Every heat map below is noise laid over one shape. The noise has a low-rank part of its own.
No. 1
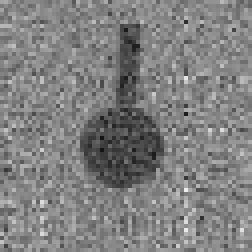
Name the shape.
lollipop
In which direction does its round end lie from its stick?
down
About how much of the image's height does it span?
two thirds
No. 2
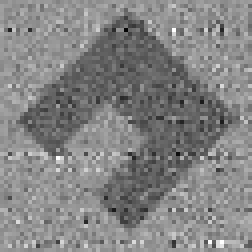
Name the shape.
square with a notch
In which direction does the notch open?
down and left
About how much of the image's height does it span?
nearly all
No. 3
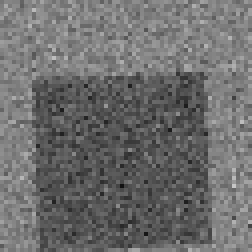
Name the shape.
square
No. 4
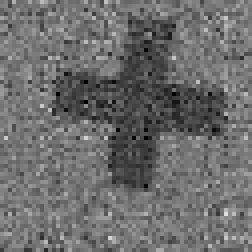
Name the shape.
cross
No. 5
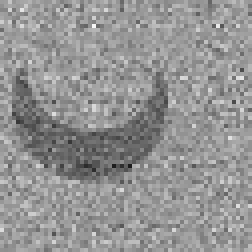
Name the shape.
crescent
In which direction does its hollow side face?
up
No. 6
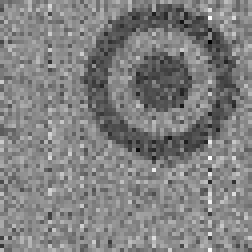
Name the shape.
bullseye
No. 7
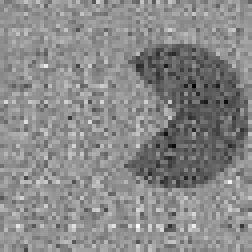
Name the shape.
disc with a wedge cut out
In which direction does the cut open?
left
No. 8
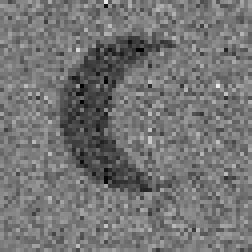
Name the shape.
crescent
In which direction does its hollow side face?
right
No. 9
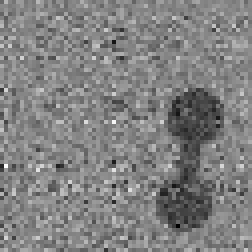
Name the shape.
dumbbell
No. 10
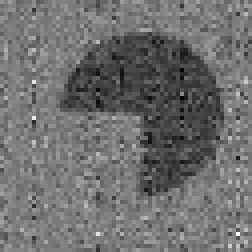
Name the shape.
disc with a wedge cut out
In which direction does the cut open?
down and left
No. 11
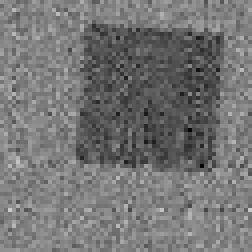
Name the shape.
square
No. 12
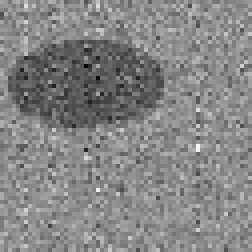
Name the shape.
ellipse
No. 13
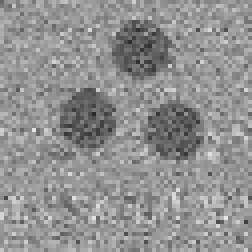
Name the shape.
three dots
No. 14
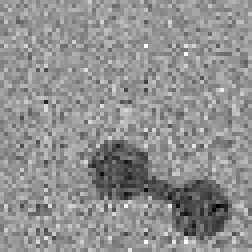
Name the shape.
dumbbell
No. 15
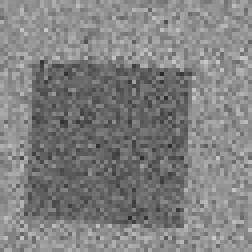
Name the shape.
square
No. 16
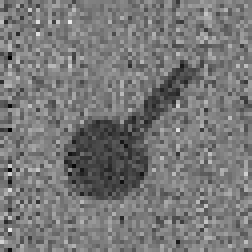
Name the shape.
lollipop
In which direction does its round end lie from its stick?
down and left
